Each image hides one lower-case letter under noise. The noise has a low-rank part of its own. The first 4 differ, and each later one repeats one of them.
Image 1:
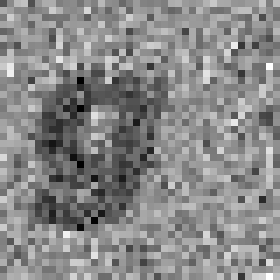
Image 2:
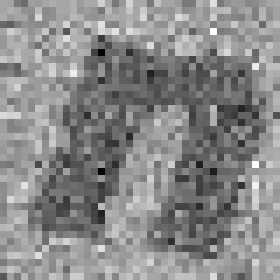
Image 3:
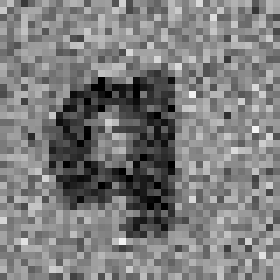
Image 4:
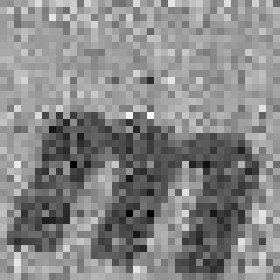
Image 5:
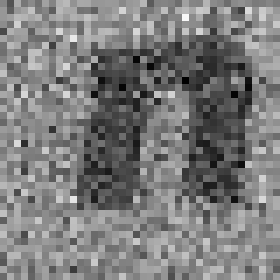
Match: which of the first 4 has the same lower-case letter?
2
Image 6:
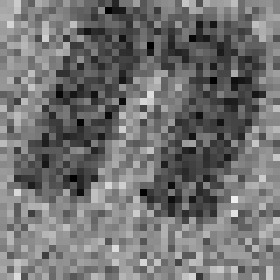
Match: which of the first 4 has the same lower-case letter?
2
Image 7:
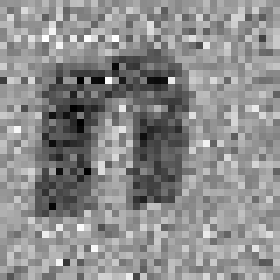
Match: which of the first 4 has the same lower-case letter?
2
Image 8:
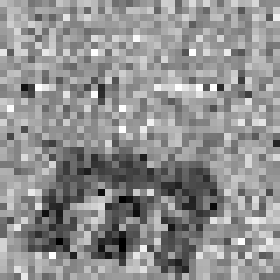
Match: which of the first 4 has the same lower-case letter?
4
